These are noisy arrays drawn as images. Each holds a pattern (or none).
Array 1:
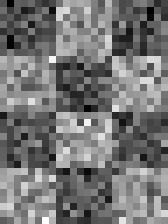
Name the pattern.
a checkerboard
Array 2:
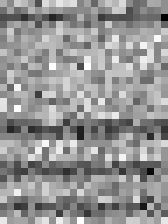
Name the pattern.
bands of rows
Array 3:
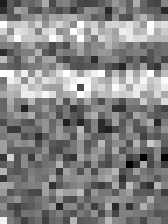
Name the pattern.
bands of rows
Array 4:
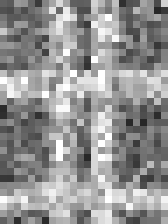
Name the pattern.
bands of rows crossing bands of columns
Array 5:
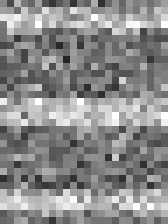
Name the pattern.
bands of rows
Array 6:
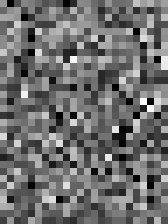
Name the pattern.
only noise
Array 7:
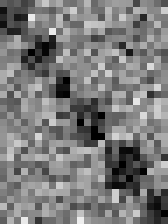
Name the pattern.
blocks along the diagonal
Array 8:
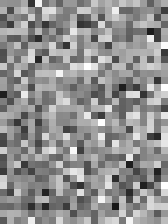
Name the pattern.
only noise
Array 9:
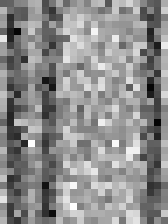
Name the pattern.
bands of columns
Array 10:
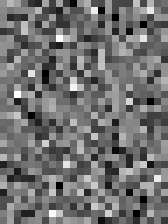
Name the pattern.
only noise
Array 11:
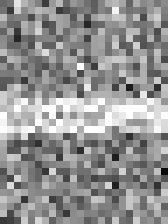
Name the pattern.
one band of rows
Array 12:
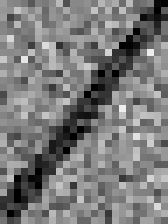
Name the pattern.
a diagonal band
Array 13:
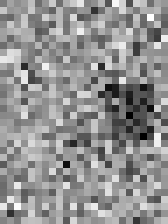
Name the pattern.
one block
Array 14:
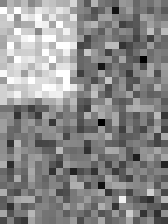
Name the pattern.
one block
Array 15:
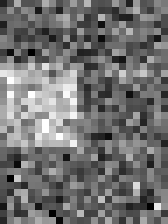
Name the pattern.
one block
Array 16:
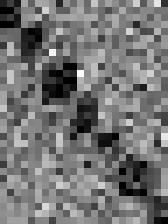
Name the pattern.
blocks along the diagonal
